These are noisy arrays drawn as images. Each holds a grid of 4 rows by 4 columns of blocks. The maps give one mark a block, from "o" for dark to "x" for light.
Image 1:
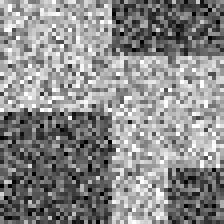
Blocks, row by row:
x x o o
x x x x
o o x x
o o x o
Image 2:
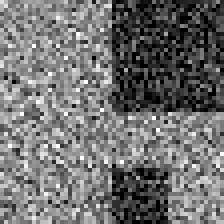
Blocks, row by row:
x x o o
x x o o
x x x x
x x o x
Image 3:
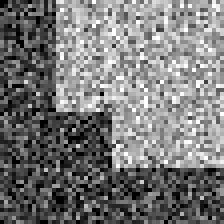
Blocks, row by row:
o x x x
o x x x
o o x x
o o o o
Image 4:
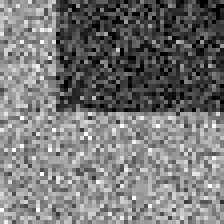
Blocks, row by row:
x o o o
x o o o
x x x x
x x x x
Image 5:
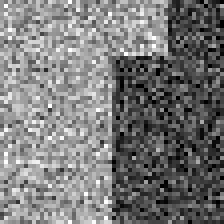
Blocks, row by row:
x x x o
x x o o
x x o o
x x o o
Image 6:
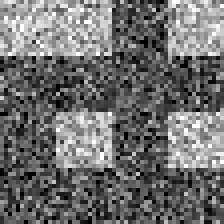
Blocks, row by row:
x x o x
o o o o
o x o x
o o o o
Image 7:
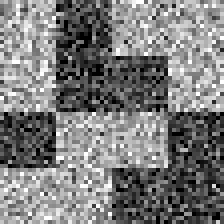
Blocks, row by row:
x o x x
x o o x
o x x o
x x o o
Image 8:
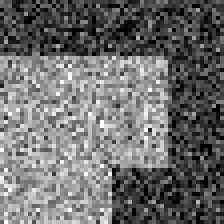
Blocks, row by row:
o o o o
x x x o
x x x o
x x o o
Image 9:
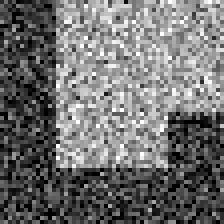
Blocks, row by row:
o x x x
o x x x
o x x o
o o o o
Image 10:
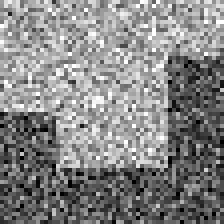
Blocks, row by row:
x x x x
x x x o
o x x o
o o o o
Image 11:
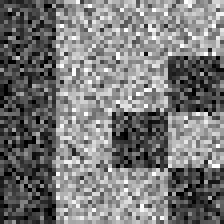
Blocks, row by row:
o x x x
o x x o
o x o x
o x x o
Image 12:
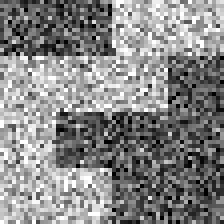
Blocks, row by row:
o o x x
x x x o
x o o o
x x o o
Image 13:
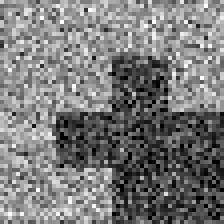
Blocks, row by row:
x x x x
x x o x
x o o o
x x o o
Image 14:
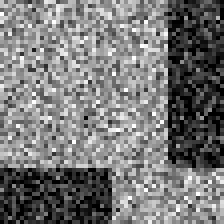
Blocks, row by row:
x x x o
x x x o
x x x o
o o x x
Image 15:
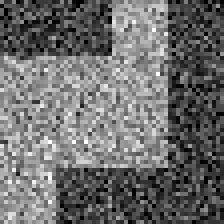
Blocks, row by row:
o o x o
x x x o
x x x o
x o o o
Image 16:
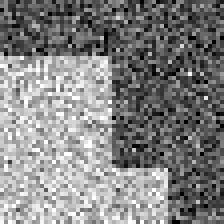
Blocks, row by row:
o o o o
x x o o
x x o o
x x x o
